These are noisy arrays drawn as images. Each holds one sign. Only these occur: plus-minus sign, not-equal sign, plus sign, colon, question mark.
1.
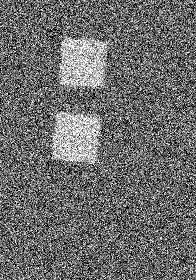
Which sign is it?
colon
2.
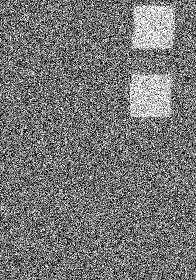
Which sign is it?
colon
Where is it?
top right
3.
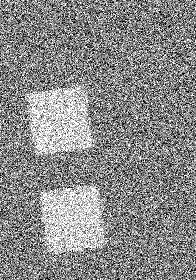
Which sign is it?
colon
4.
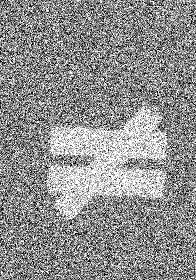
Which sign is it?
not-equal sign
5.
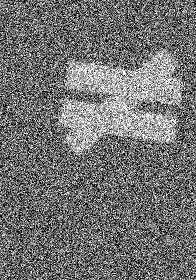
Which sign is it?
not-equal sign
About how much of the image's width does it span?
two thirds
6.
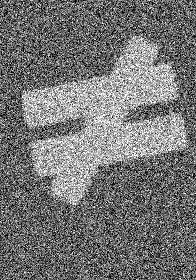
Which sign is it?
not-equal sign
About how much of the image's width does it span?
nearly all
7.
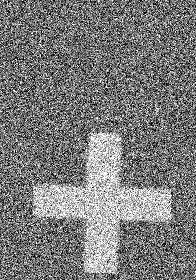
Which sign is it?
plus sign
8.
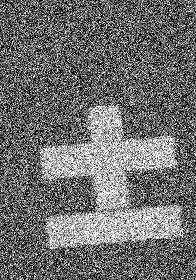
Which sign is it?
plus-minus sign
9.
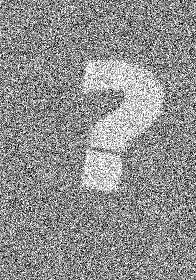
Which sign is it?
question mark
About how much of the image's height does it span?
half
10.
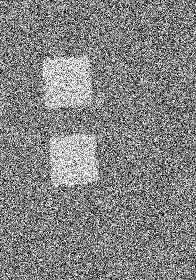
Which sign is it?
colon
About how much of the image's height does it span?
half
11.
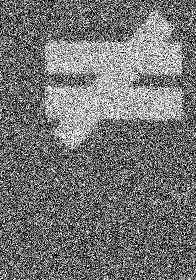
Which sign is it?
not-equal sign
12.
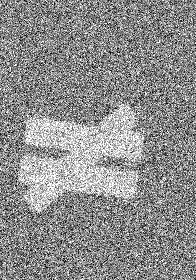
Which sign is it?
not-equal sign
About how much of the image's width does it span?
two thirds
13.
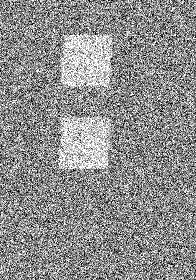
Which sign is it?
colon
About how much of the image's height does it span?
half
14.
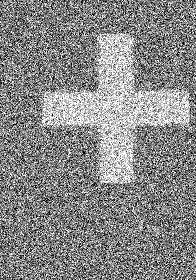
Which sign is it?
plus sign
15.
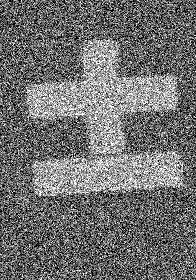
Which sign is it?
plus-minus sign
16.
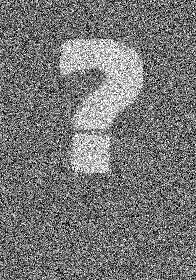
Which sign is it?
question mark
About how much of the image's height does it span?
half
